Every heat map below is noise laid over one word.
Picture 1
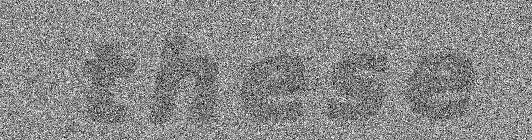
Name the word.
these
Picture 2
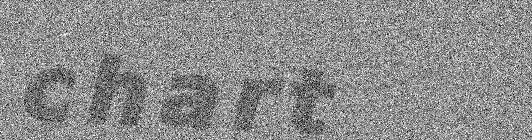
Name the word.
chart
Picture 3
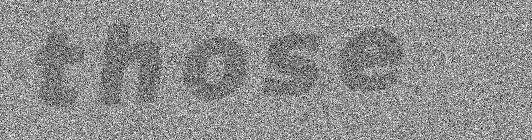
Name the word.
those
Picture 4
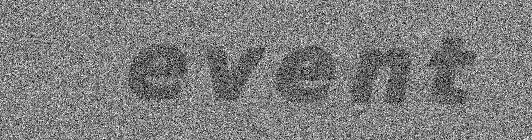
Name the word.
event
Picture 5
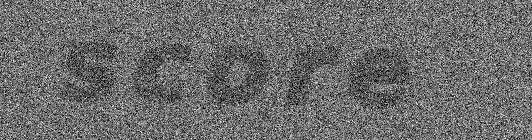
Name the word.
score
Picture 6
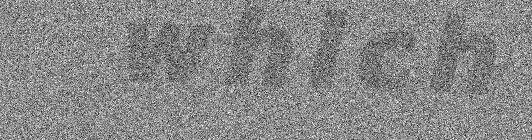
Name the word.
which
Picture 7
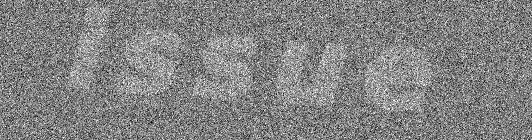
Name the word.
issue
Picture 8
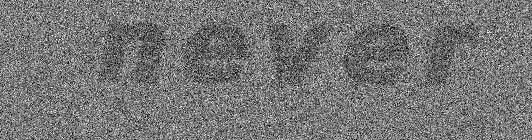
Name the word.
never
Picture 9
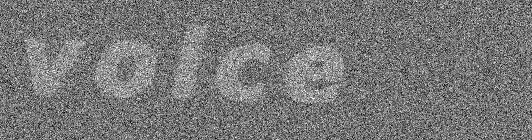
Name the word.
voice
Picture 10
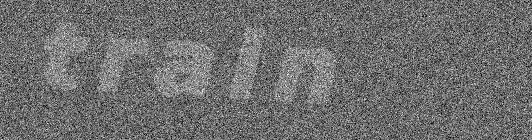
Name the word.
train
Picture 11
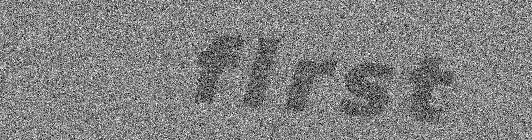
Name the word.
first
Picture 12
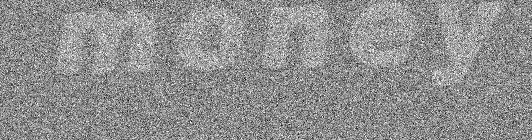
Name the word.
money
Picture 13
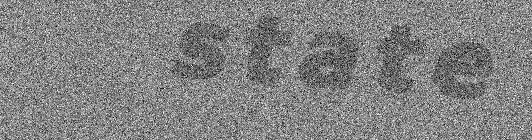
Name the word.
state
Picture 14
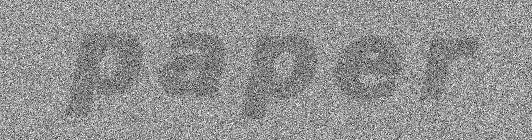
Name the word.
paper
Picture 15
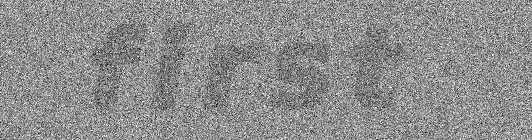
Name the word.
first
